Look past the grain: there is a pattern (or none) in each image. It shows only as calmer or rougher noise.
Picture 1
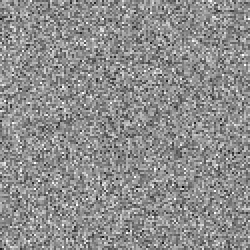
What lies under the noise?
only noise
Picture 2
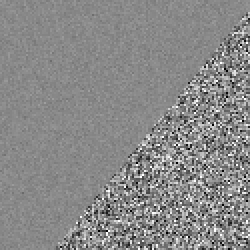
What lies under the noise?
a sharp edge
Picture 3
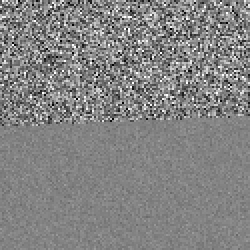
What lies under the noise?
a sharp edge
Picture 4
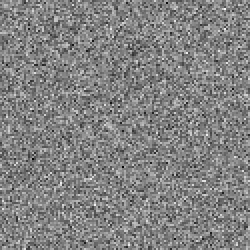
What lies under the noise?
only noise
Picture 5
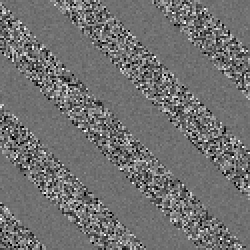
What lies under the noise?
diagonal stripes
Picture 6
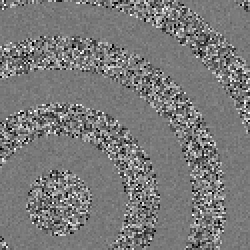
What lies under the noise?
rings round one point
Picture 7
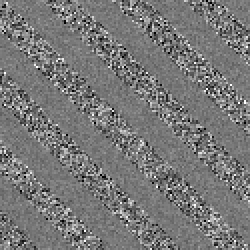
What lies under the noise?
diagonal stripes
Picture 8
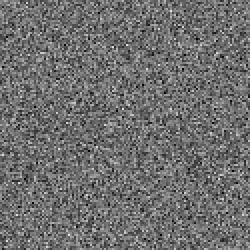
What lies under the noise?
only noise
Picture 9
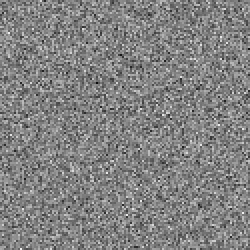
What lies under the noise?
only noise
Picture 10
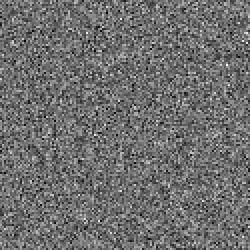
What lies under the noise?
only noise
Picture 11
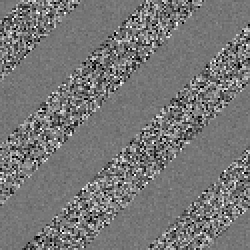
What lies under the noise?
diagonal stripes
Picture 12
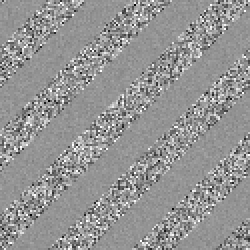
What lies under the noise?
diagonal stripes
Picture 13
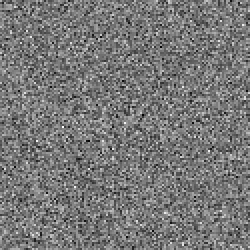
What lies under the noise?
only noise
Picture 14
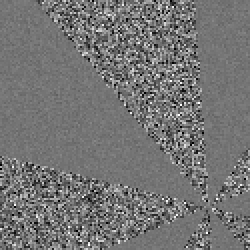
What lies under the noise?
spokes from one point
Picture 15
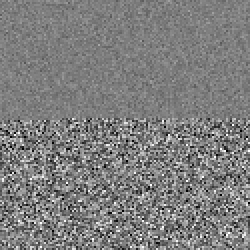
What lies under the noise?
a sharp edge
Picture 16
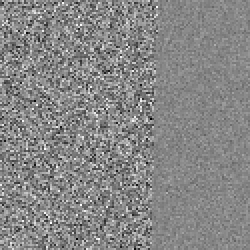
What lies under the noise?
a sharp edge
